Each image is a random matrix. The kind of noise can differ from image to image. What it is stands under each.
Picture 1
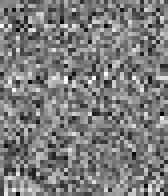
low rank plus noise
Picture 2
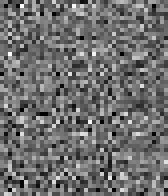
low rank plus noise
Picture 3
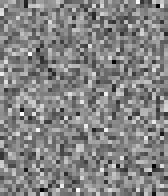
independent entries
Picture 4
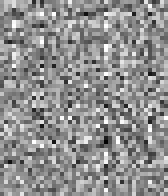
low rank plus noise
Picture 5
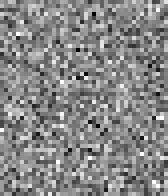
independent entries
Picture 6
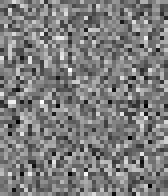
low rank plus noise
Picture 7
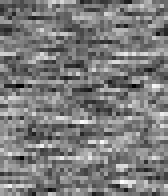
streaked along the rows
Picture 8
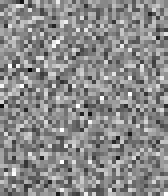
independent entries
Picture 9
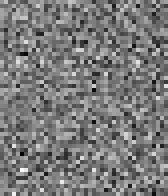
low rank plus noise
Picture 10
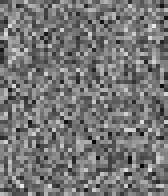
low rank plus noise
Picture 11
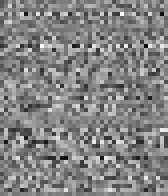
rows of uneven size
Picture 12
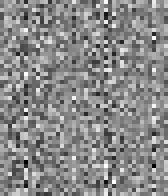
columns of uneven size
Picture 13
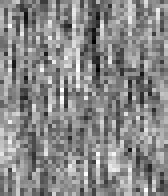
streaked along the columns
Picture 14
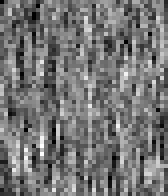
streaked along the columns
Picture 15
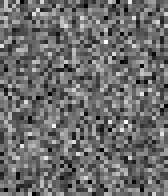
independent entries
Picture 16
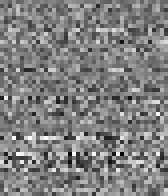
rows of uneven size
